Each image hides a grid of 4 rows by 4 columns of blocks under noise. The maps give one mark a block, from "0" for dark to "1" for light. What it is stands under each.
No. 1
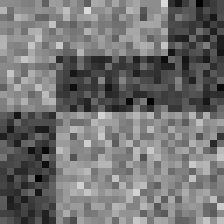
1 1 1 0
1 0 0 0
0 1 1 1
0 1 1 1
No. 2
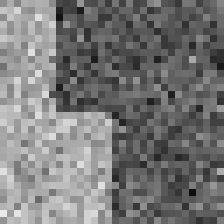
1 0 0 0
1 0 0 0
1 1 0 0
1 1 0 0
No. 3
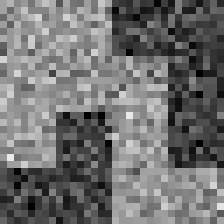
1 1 0 0
1 1 1 0
1 0 1 0
0 0 1 1
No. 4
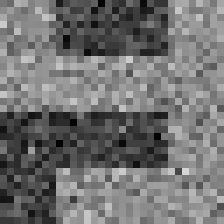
1 0 0 1
1 1 1 1
0 0 0 1
0 1 1 1
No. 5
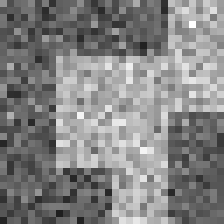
0 0 0 1
0 1 1 1
0 1 1 0
0 0 1 0
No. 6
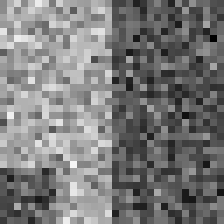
1 1 0 0
1 1 0 0
1 1 0 0
0 1 0 0
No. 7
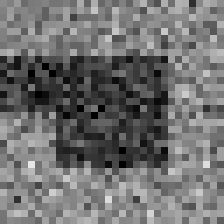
1 1 1 1
0 0 0 1
1 0 0 1
1 1 1 1
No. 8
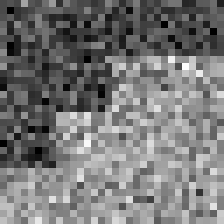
0 0 0 0
0 0 1 1
0 1 1 1
1 1 1 1
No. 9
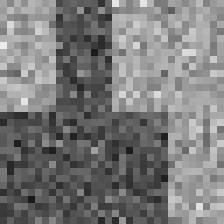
1 0 1 1
1 0 1 1
0 0 0 1
0 0 0 1
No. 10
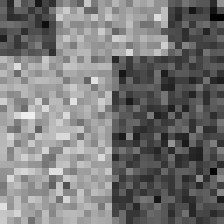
0 1 1 0
1 1 0 0
1 1 0 0
1 1 0 0
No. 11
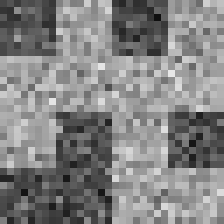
0 1 0 1
1 1 1 1
1 0 1 0
0 0 1 1
